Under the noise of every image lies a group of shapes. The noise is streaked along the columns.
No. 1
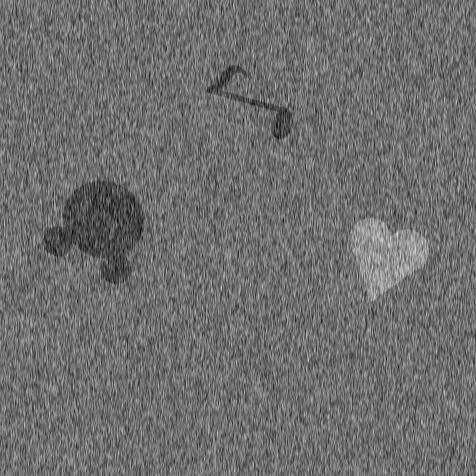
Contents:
top middle: dark musical note; middle left: dark bear's head; middle right: light heart
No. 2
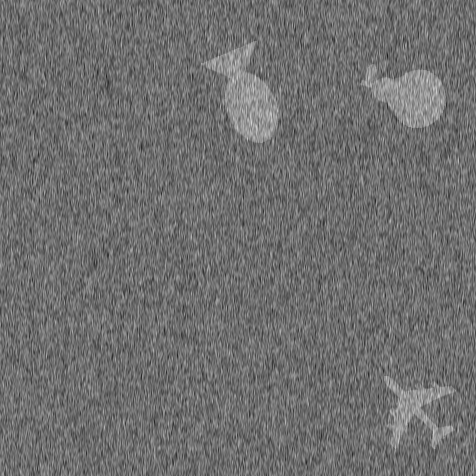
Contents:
top middle: light fish; top right: light pear; bottom right: light airplane
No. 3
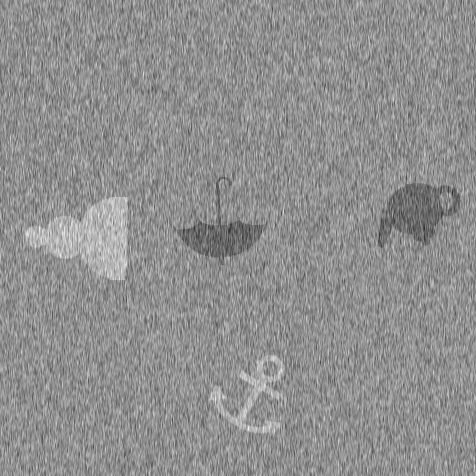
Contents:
middle left: light chess pawn; centre: dark umbrella; middle right: dark teapot; bottom middle: light anchor
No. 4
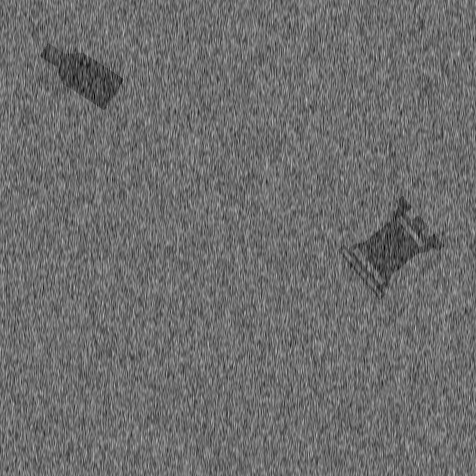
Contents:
top left: dark bottle; middle right: dark chess rook
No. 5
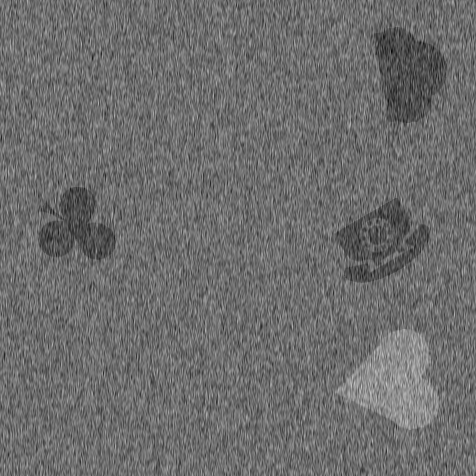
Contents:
top right: dark cloud; middle left: dark club; middle right: dark telephone; bottom right: light heart
